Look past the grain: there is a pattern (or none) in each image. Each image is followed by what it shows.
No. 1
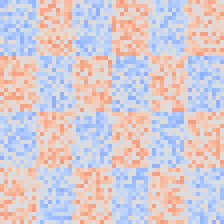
a checkerboard
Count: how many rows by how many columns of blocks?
4 by 6
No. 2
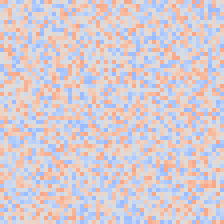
only noise
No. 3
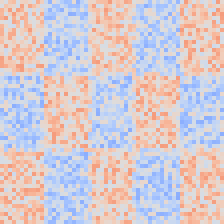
a checkerboard
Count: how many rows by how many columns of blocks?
3 by 5
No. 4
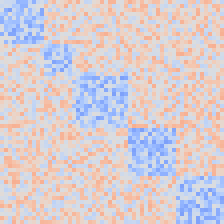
blocks along the diagonal
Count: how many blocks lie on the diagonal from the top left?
5
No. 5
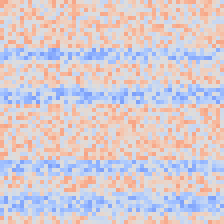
bands of rows
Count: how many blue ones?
4
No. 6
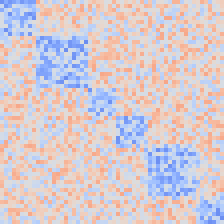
blocks along the diagonal
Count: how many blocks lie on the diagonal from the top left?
6
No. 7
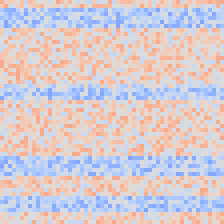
bands of rows
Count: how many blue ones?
4
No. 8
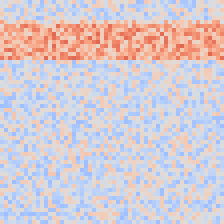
one band of rows
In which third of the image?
top
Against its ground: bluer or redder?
redder
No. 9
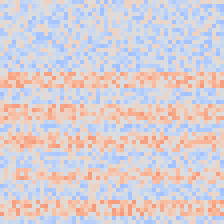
bands of rows
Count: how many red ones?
5
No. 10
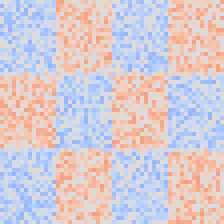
a checkerboard
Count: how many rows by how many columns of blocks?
3 by 4
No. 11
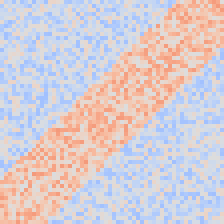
a diagonal band
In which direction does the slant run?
bottom left to top right
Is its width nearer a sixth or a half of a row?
a half
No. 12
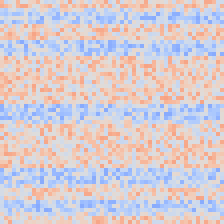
bands of rows
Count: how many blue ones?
5
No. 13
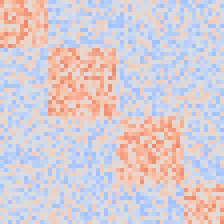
blocks along the diagonal
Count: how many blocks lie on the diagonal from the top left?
4
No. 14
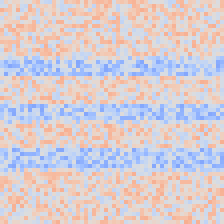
bands of rows
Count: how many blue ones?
3
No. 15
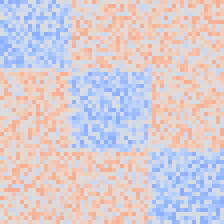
blocks along the diagonal
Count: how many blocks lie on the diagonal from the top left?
3
